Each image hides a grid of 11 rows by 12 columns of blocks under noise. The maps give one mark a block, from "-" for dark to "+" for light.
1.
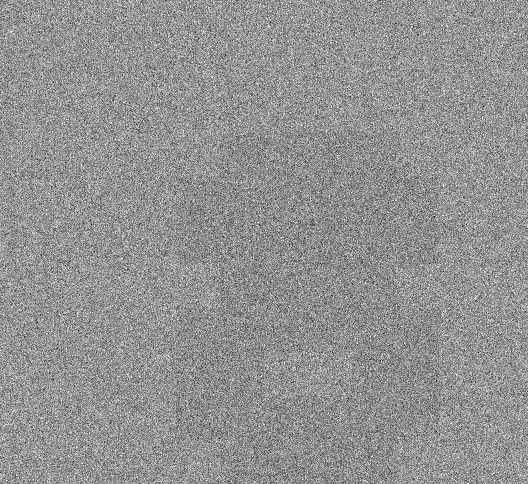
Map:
++++++++++++
++++++++++++
++++++++++++
+++++----+++
++++------++
++++------++
+++++----+++
++++------++
++++--++--++
++++------++
+++++----+++
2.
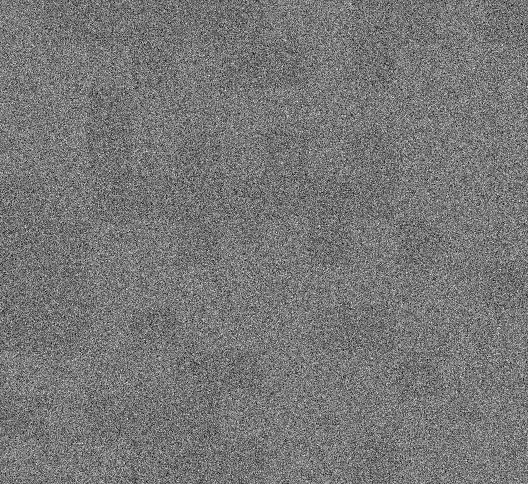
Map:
+-----++--+-
+++-+--+-+++
++-+++++++++
++-+-+-+-+++
-+-------+++
--++-++-+-++
--+++++++++-
--+-+++--+++
++++--+++-++
-+---+++++++
+++---++-+++
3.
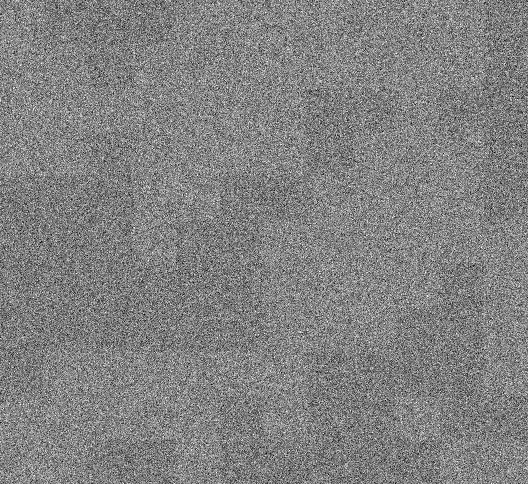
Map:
+---+++++++-
++-++++++++-
+++++++--+--
++-++++-+++-
---++--++++-
---+--++++++
------++++-+
------+++--+
-++++++----+
+++++-+--+--
++--+-----++
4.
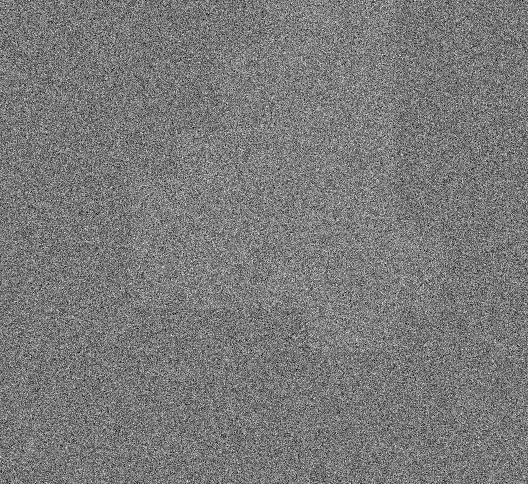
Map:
------+++---
-----++++---
-----++++---
----+++++---
---++++++---
---+++++++--
---+++++++--
-------++---
------------
------------
------------
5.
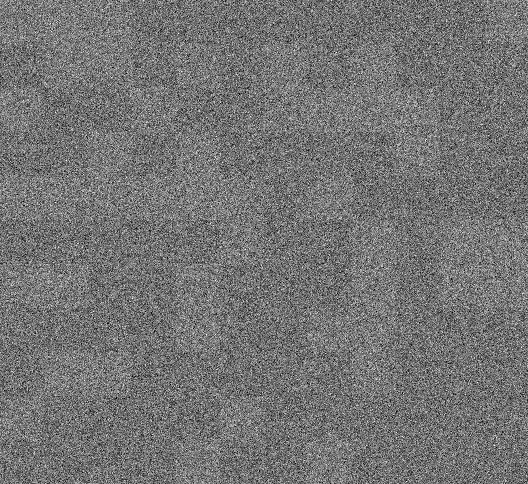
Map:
+++--------+
-++-+-+-+---
+--+--++++--
--+-+----+--
++++++-+----
-----+--+-++
++--+---+-++
----+--++---
-++-----+---
+----+------
----+--+----
